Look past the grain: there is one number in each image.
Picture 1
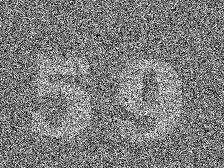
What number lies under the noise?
59
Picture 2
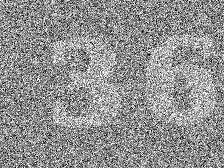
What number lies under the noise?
36
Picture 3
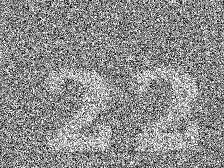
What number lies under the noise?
22
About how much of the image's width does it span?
two thirds
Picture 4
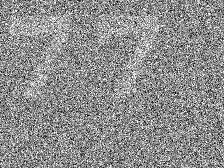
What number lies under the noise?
77
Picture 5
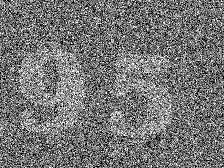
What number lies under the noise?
95
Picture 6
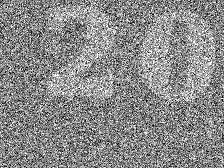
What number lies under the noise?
20
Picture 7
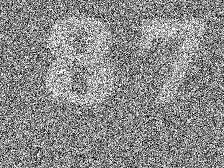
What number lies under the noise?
87
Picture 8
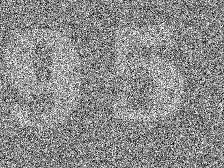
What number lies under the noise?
95
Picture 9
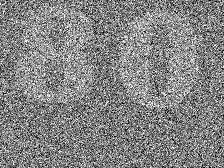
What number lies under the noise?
80
